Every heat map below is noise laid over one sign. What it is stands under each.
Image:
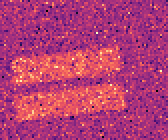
equals sign
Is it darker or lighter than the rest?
lighter
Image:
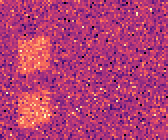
colon
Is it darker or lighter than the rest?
lighter
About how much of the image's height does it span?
two thirds
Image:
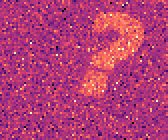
question mark
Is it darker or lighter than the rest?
lighter
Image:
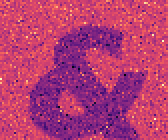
ampersand
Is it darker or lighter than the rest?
darker
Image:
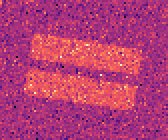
equals sign
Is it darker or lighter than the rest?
lighter
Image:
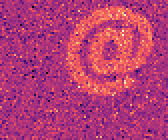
at sign
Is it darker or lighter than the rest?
lighter
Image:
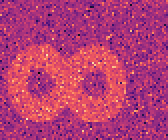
infinity sign
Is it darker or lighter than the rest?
lighter
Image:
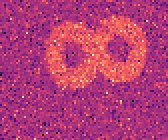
infinity sign
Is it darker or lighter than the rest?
lighter
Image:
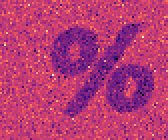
percent sign
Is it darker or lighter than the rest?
darker
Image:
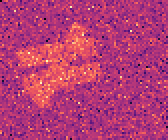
not-equal sign
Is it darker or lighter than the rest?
lighter
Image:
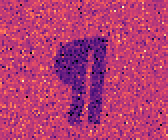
pilcrow
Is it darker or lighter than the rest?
darker
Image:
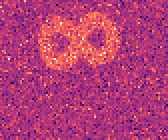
infinity sign
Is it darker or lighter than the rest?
lighter
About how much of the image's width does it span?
half
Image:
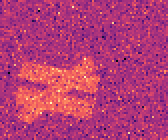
not-equal sign
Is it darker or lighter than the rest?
lighter
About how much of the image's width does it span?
half
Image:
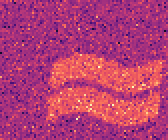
approximately sign
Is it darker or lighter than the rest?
lighter
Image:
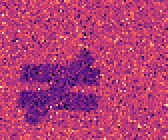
not-equal sign
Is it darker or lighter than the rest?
darker
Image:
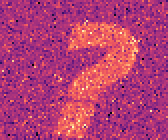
question mark
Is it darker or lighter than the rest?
lighter
